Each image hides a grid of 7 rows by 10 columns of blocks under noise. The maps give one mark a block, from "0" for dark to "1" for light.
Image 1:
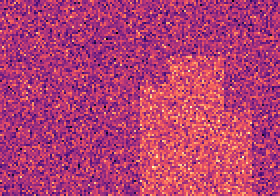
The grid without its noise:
0000000000
0000000000
0000001100
0000011100
0000011110
0000011110
0000011110
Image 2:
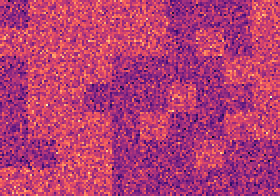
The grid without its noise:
0111110001
1111110101
0111000011
0110001001
0111010011
0011000100
1111000000
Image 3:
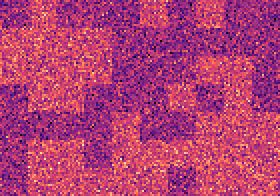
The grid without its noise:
0100010100
1111000000
1111000110
0110001010
0000100111
0110111111
0111110111
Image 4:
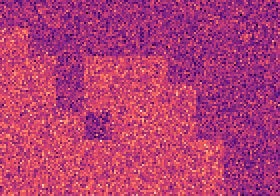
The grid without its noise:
0000000000
1000000000
1101110000
1101111000
1110111000
1111111100
1111111100
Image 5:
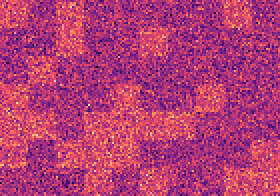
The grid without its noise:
1010000010
0010010000
0100000000
1000100100
1101111000
1011100001
0001010011
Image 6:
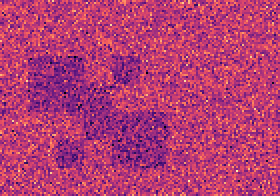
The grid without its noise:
1111111111
1111111111
1001011111
1000111111
1110001111
1101001111
1111111111
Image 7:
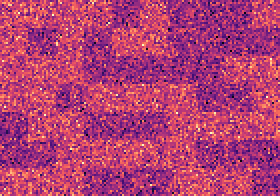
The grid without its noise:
1111010001
1010110000
1110000011
1101111001
0110001111
0011111000
1110001110
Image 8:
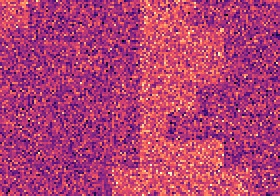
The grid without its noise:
1000011000
0000011100
0000011100
0000011000
0000010000
0000011100
0000111110
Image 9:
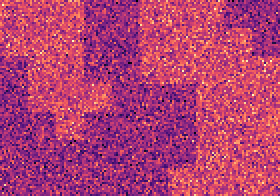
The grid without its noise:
1110011100
1110011110
0110011111
0111000111
0010000111
0000000111
0000001111
